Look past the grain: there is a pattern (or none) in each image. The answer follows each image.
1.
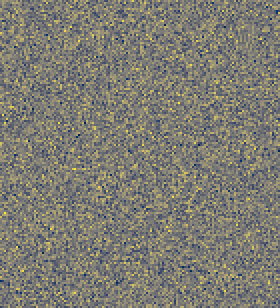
only noise
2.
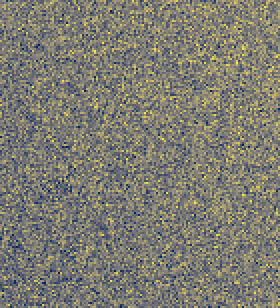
a smooth slope
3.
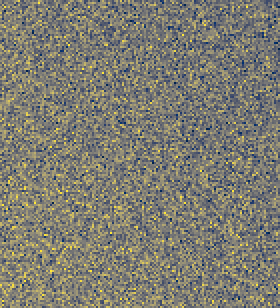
a smooth slope
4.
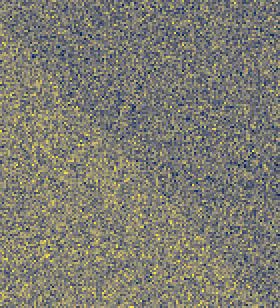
a sharp edge
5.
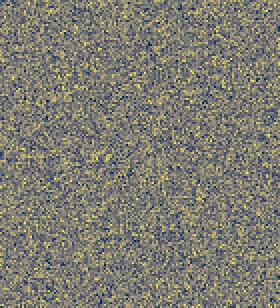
only noise
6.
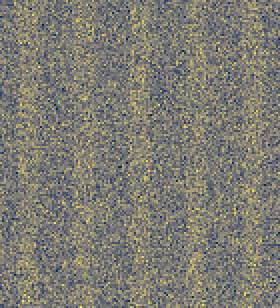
vertical stripes
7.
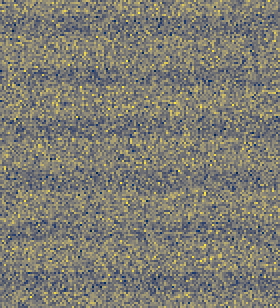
horizontal stripes
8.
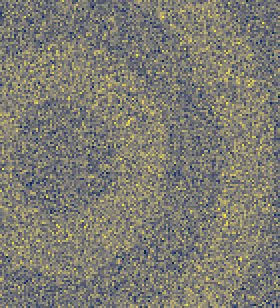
rings round one point
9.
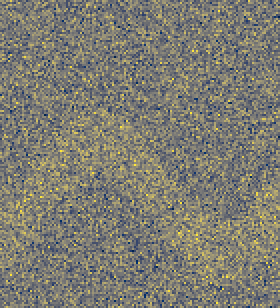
a wavy band
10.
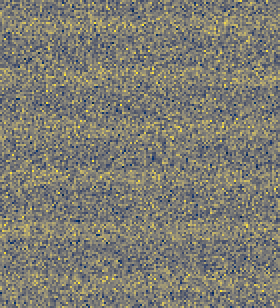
horizontal stripes
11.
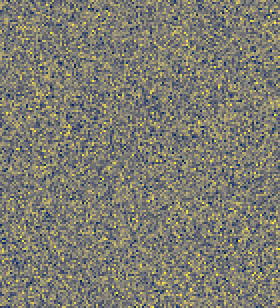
only noise
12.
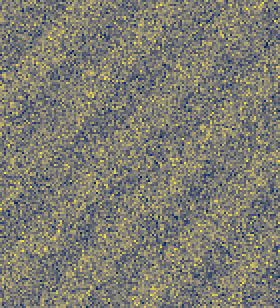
diagonal stripes
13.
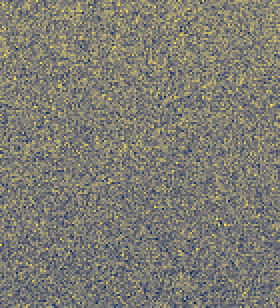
a smooth slope
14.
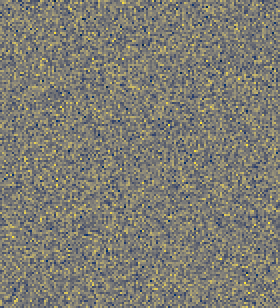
only noise
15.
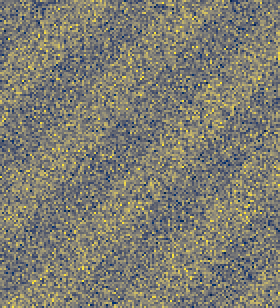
diagonal stripes
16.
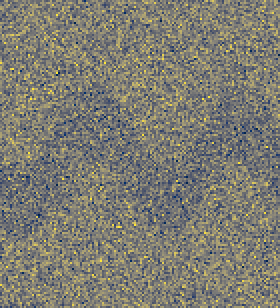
a wavy band
